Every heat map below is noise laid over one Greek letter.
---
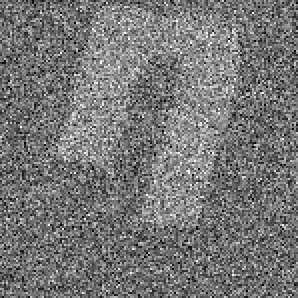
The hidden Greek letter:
eta
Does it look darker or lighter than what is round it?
lighter
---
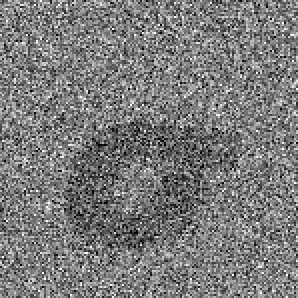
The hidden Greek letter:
sigma
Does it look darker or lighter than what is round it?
darker
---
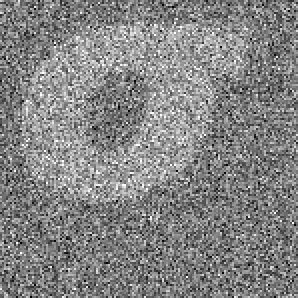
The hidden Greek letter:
sigma
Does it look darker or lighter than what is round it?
lighter
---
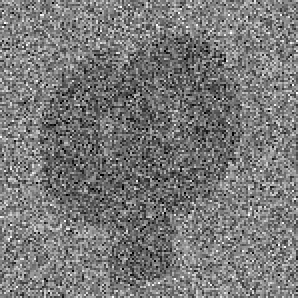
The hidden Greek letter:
phi
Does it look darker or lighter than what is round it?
darker
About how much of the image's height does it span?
nearly all
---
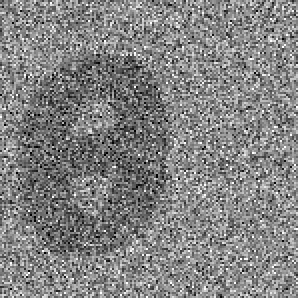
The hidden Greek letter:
theta
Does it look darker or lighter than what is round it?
darker
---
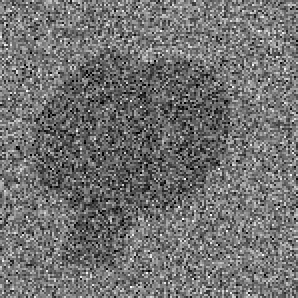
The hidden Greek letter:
phi
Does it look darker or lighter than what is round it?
darker
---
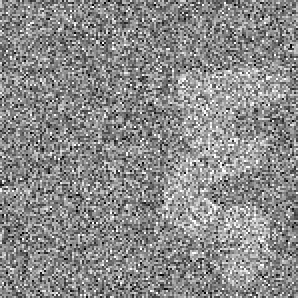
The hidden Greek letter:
xi
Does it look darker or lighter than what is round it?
lighter
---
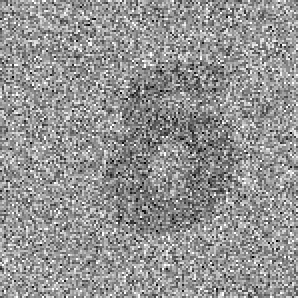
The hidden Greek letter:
delta
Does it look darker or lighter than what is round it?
darker
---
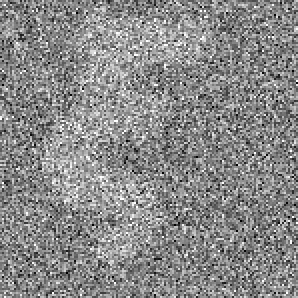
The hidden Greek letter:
xi
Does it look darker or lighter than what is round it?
lighter
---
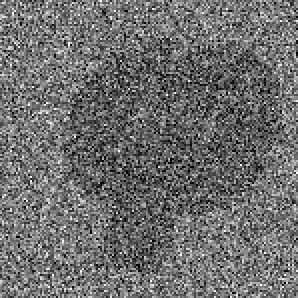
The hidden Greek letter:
phi
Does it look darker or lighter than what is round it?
darker
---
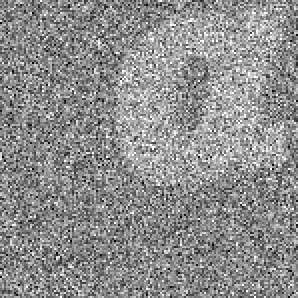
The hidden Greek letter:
alpha
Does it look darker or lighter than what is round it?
lighter
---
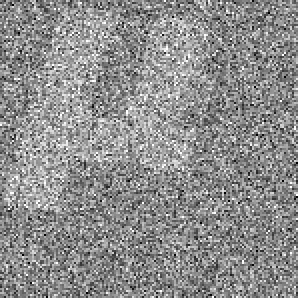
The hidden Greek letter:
mu
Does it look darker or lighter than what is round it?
lighter
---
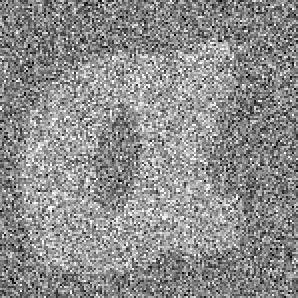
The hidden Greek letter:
alpha
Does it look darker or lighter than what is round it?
lighter
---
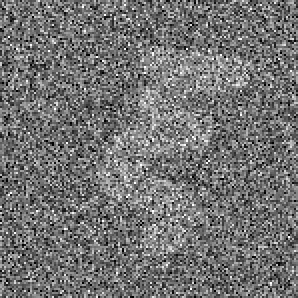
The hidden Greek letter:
xi
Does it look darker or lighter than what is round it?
lighter
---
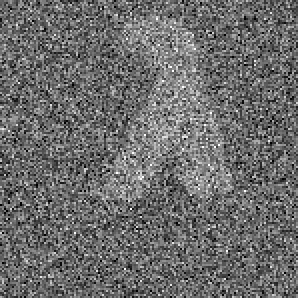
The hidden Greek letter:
lambda
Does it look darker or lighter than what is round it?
lighter
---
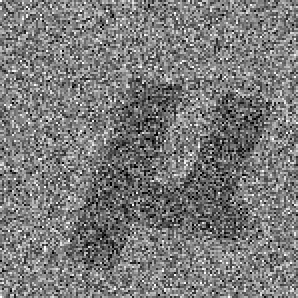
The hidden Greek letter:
mu
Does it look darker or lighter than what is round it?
darker
